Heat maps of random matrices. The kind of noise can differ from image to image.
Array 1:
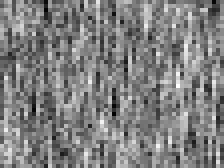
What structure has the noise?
streaked along the columns
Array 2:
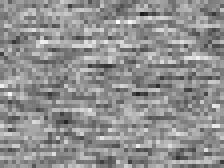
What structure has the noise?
streaked along the rows
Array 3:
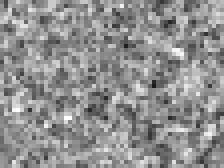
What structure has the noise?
blotchy
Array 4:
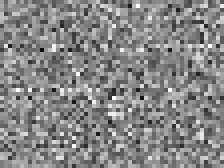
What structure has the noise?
low rank plus noise
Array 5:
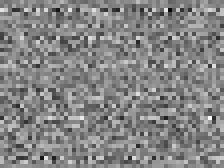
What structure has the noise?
rows of uneven size
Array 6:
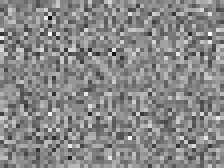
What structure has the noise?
low rank plus noise
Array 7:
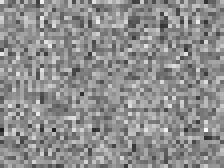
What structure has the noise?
low rank plus noise
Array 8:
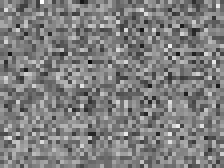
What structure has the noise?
low rank plus noise
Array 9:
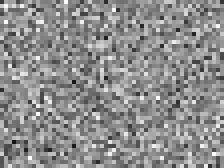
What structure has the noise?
independent entries
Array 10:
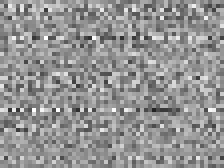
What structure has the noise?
rows of uneven size
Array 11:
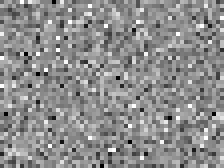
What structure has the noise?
heavy tails
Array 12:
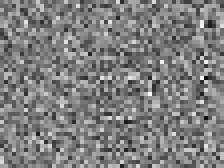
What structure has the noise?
low rank plus noise
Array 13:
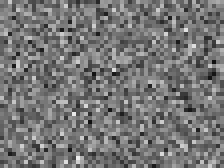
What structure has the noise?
independent entries
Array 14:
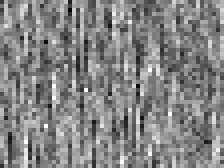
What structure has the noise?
streaked along the columns
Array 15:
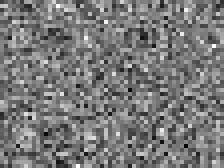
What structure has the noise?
low rank plus noise
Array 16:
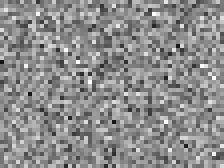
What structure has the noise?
independent entries
